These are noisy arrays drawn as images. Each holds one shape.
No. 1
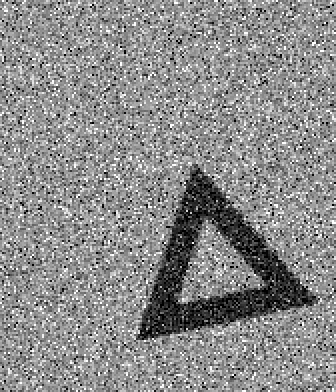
triangle frame
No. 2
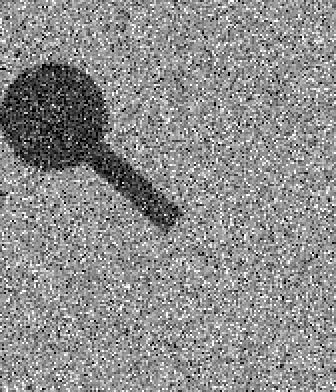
lollipop
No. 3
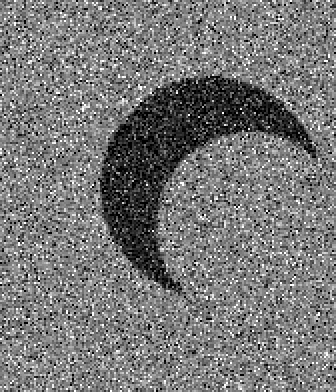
crescent
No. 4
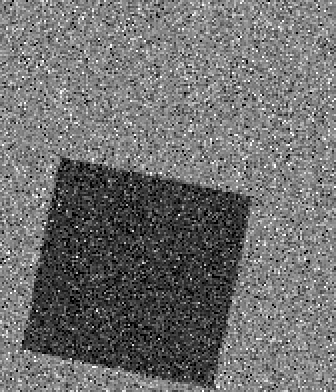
square
